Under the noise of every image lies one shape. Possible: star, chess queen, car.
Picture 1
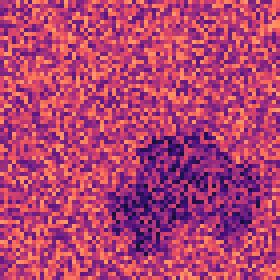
dark car
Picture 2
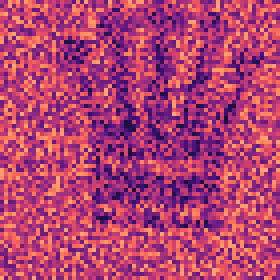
dark chess queen
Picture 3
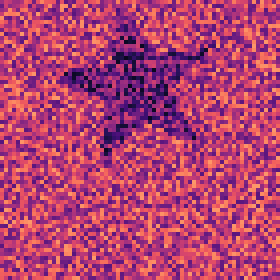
dark star
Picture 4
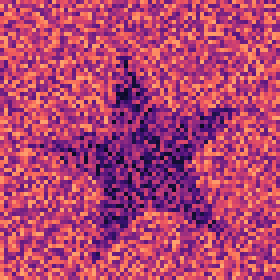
dark star
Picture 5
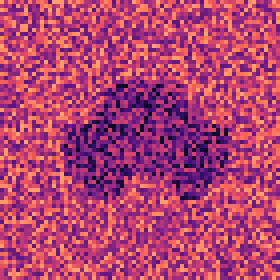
dark car
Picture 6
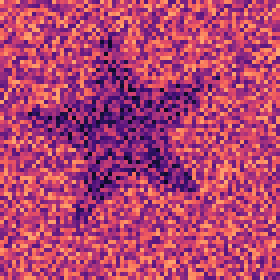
dark star
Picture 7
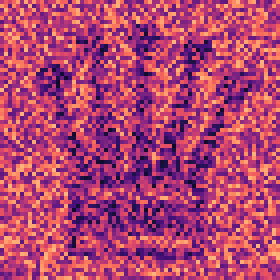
dark chess queen
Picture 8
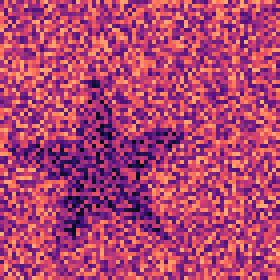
dark star
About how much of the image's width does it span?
two thirds
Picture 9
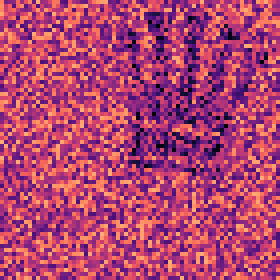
dark chess queen
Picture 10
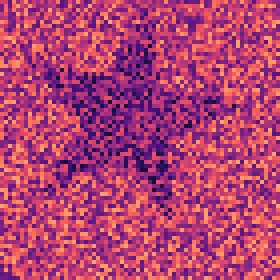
dark star
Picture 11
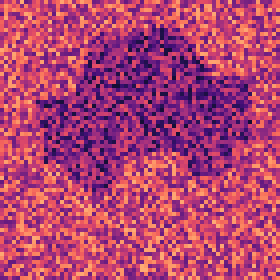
dark car
